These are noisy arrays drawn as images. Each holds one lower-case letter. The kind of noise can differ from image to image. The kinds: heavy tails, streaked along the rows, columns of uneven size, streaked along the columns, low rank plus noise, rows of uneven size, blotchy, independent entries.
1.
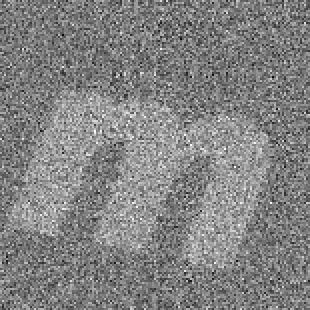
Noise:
low rank plus noise
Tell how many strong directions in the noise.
three or four
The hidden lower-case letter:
m
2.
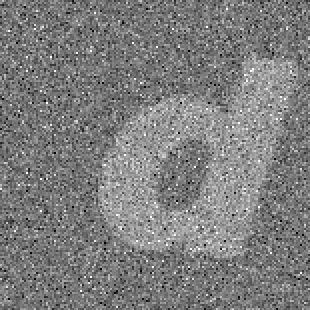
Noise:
heavy tails
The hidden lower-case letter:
d
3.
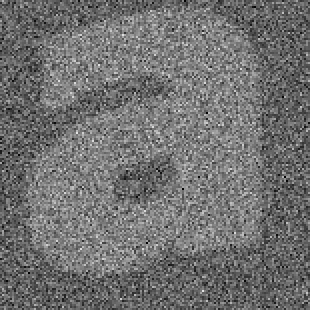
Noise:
low rank plus noise
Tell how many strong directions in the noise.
three or four
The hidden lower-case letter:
a
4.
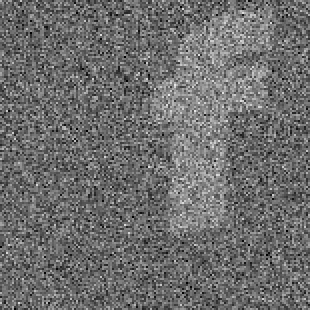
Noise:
low rank plus noise
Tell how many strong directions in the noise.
three or four
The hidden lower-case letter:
f
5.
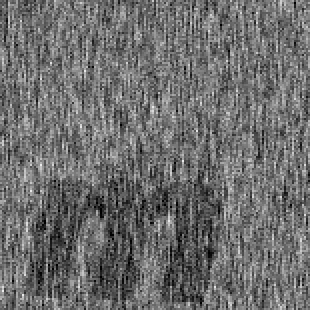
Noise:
streaked along the columns
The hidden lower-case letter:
m
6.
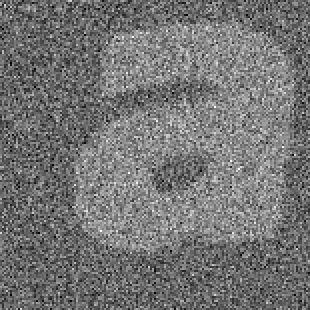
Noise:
low rank plus noise
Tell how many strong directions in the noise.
five to eight
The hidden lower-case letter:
a
